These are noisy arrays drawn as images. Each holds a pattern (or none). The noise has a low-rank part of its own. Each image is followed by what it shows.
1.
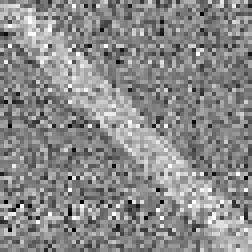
a diagonal band
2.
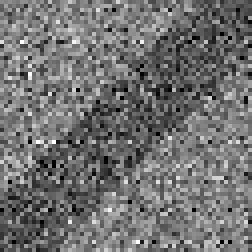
a diagonal band
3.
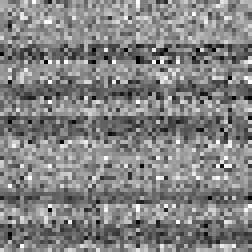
bands of rows
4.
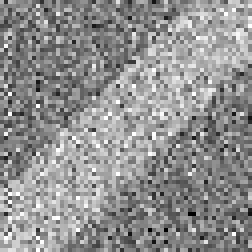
a diagonal band
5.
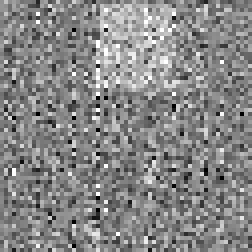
one block
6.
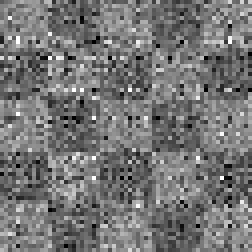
a checkerboard
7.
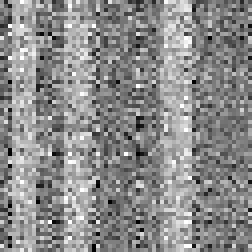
bands of columns
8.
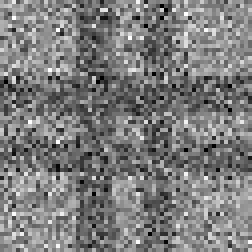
bands of rows crossing bands of columns
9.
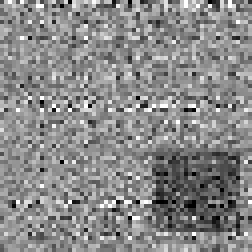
one block
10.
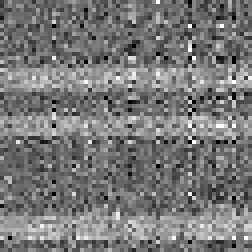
bands of rows
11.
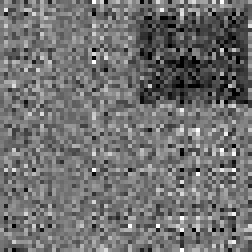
one block
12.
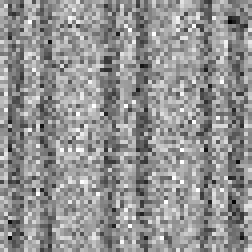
bands of columns
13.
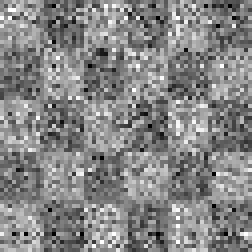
a checkerboard
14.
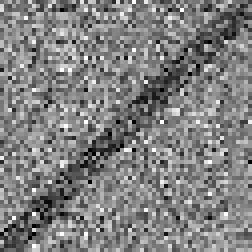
a diagonal band
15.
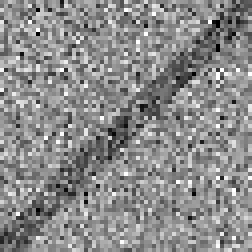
a diagonal band
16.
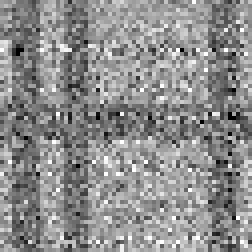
bands of rows crossing bands of columns
